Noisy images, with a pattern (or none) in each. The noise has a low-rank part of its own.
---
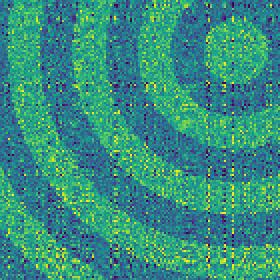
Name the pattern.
rings round one point
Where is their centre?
top right
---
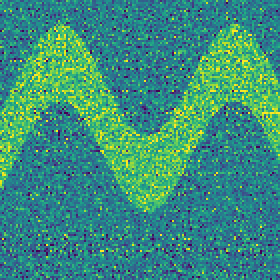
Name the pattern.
a wavy band
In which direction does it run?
left to right
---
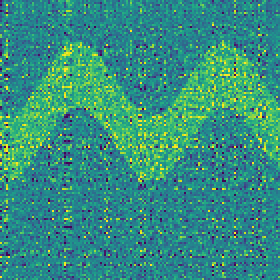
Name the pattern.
a wavy band
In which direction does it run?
left to right
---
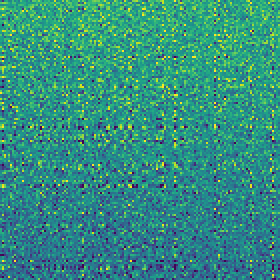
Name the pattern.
a smooth slope
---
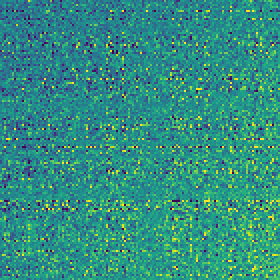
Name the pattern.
a smooth slope
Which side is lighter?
bottom right
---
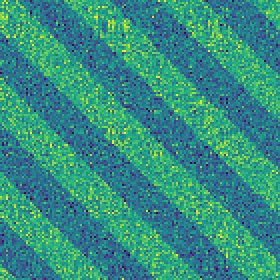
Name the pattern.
diagonal stripes
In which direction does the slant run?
top left to bottom right
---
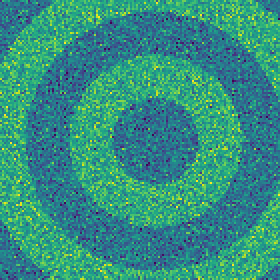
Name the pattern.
rings round one point
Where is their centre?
centre
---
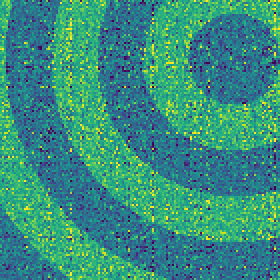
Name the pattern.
rings round one point
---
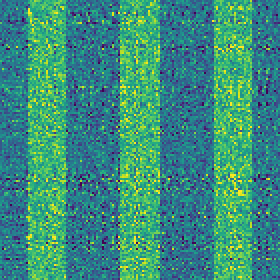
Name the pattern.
vertical stripes
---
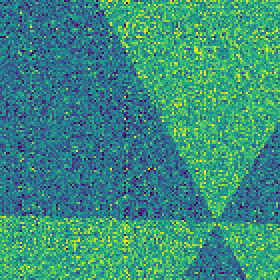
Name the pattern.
spokes from one point
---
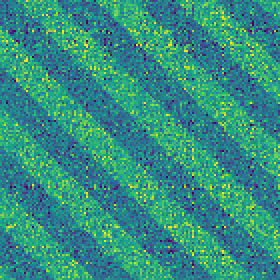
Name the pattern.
diagonal stripes
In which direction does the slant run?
top left to bottom right
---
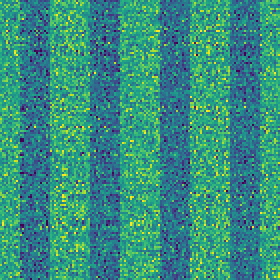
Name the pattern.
vertical stripes
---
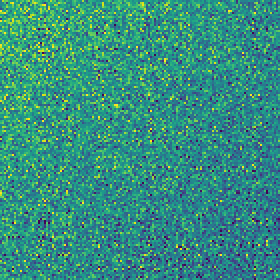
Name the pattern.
a smooth slope
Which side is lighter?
top left
